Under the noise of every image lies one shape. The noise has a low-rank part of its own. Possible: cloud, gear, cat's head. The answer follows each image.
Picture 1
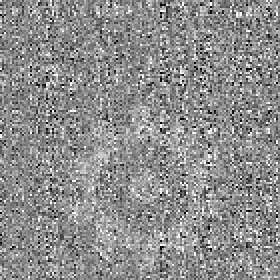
gear
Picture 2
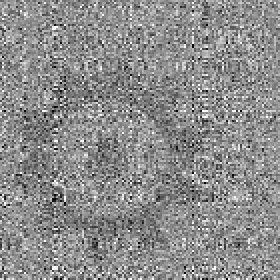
gear
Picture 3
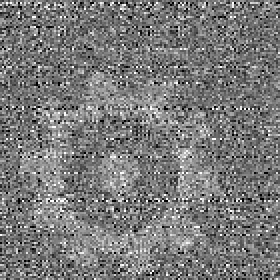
gear
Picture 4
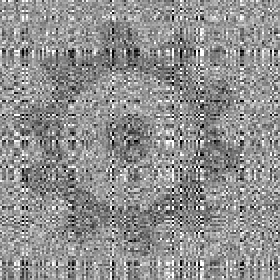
gear
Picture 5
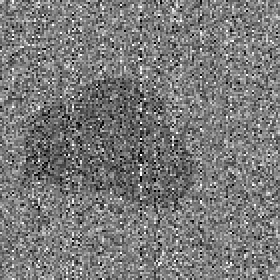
cloud
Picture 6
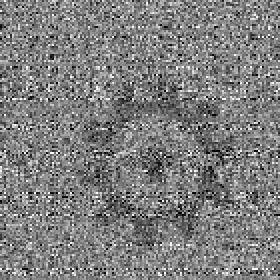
gear
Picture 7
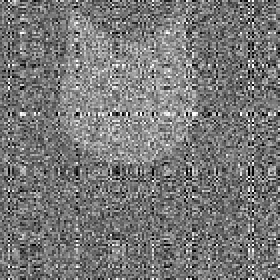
cat's head
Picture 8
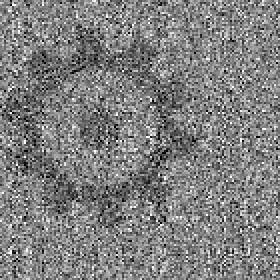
gear
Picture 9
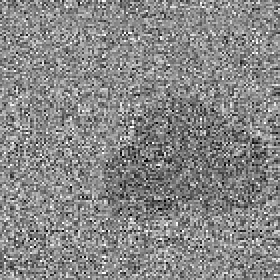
cloud
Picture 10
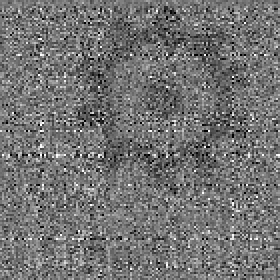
gear
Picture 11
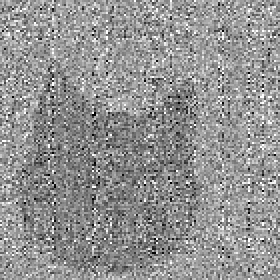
cat's head
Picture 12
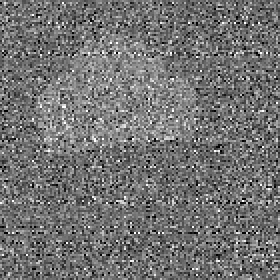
cloud
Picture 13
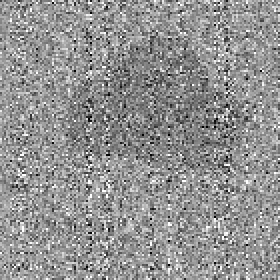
cloud
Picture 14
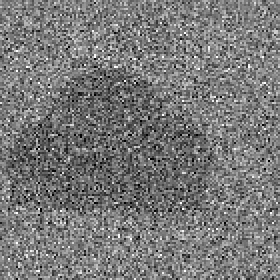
cloud
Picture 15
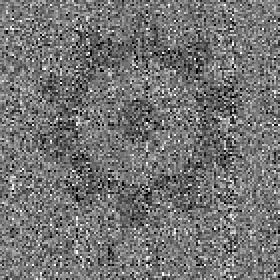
gear
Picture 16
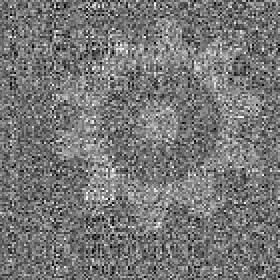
gear
